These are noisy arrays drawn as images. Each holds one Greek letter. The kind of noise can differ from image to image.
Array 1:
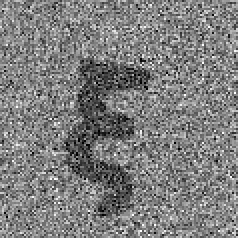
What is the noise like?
low rank plus noise
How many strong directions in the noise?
five to eight
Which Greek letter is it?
xi
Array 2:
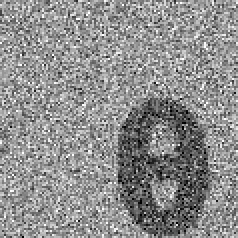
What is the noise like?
independent entries
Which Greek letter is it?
theta
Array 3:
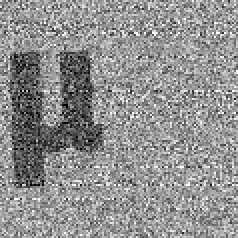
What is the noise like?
rows of uneven size
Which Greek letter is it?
mu
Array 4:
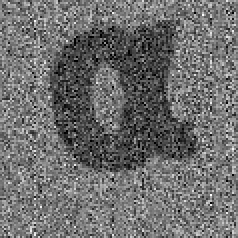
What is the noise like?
columns of uneven size
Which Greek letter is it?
alpha
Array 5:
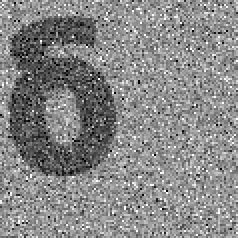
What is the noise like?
heavy tails
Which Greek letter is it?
delta
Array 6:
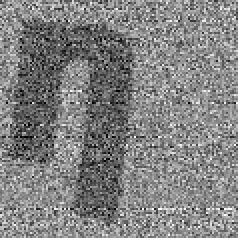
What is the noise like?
rows of uneven size
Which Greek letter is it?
eta
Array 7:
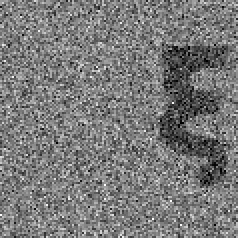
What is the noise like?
independent entries
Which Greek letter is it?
xi
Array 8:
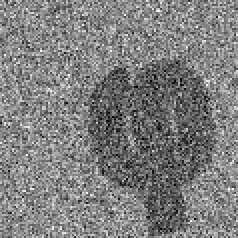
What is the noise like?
independent entries
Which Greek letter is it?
phi
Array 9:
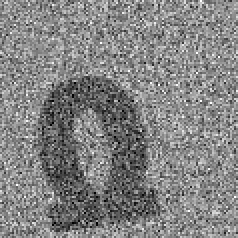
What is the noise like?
low rank plus noise
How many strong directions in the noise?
five to eight
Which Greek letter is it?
omega
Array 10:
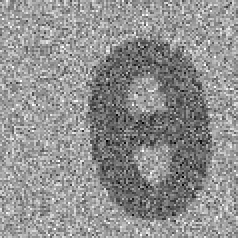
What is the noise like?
low rank plus noise
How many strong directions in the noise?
three or four
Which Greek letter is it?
theta
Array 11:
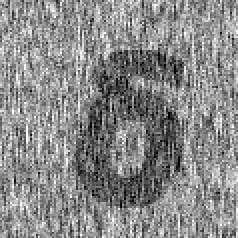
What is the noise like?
streaked along the columns
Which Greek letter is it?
delta
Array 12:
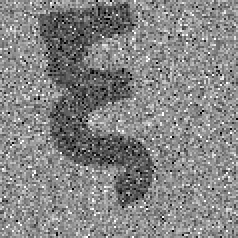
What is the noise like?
heavy tails
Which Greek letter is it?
xi
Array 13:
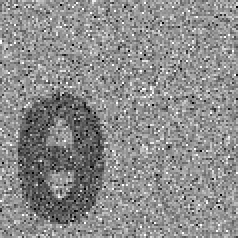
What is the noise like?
heavy tails
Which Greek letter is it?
theta
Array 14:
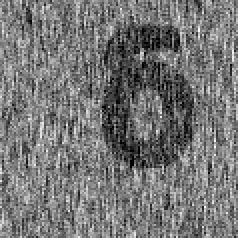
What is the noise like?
streaked along the columns
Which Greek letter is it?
delta
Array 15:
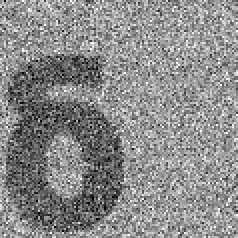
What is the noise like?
low rank plus noise
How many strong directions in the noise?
three or four
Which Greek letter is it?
delta
